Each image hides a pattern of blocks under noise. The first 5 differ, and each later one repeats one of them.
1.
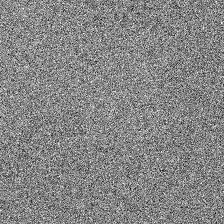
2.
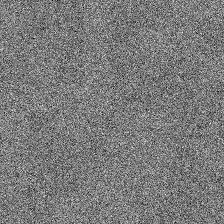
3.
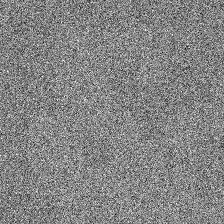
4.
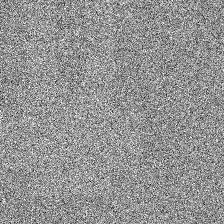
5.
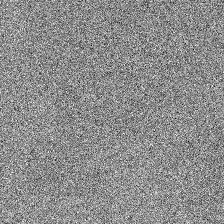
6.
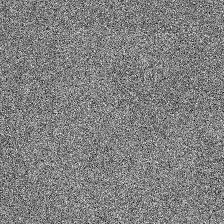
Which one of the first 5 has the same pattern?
3
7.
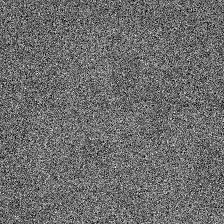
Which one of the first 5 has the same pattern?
3
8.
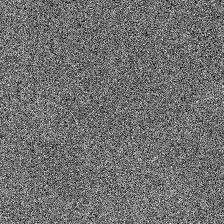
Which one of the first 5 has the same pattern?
5
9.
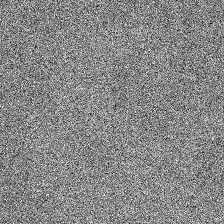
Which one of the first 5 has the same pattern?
3
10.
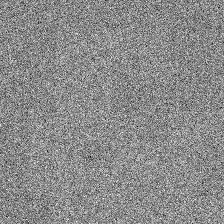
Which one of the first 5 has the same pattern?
3
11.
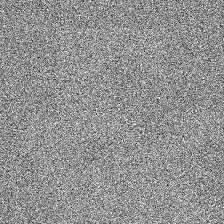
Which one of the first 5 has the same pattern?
3
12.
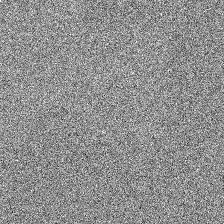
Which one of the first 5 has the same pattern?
1
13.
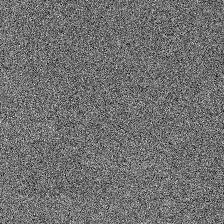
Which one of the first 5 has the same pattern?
5
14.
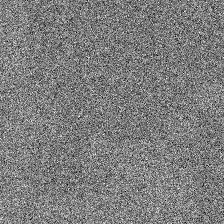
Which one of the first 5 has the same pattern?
5
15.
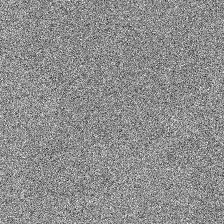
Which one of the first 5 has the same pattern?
5
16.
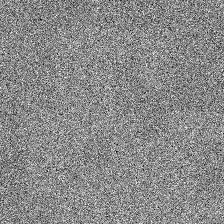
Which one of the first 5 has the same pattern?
3
